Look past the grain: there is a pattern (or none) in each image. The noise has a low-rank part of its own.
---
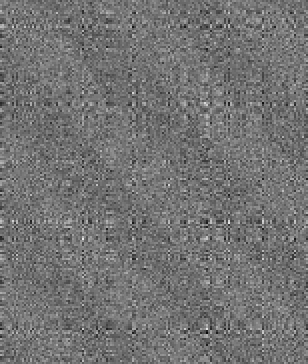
diagonal stripes
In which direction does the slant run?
top left to bottom right
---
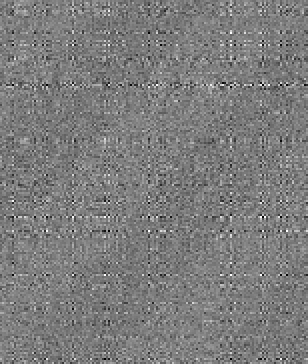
diagonal stripes
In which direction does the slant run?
bottom left to top right
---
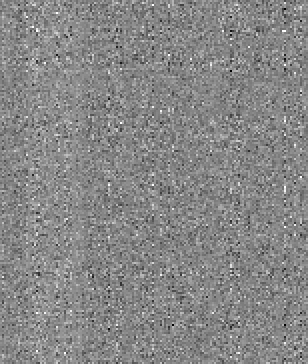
one vertical stripe
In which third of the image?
left
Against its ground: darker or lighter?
lighter
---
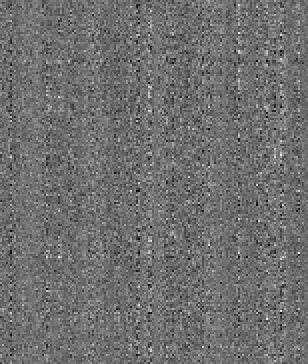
vertical stripes
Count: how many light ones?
5
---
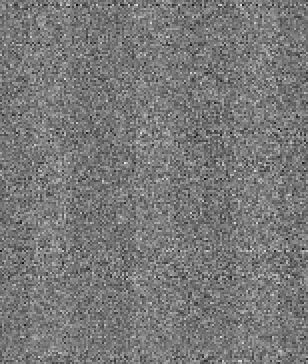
vertical stripes
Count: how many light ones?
3
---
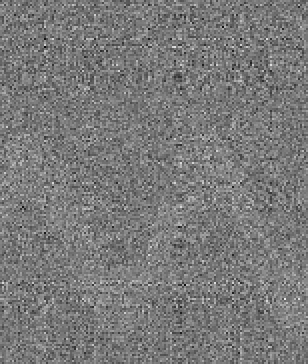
a wavy band
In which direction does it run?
left to right
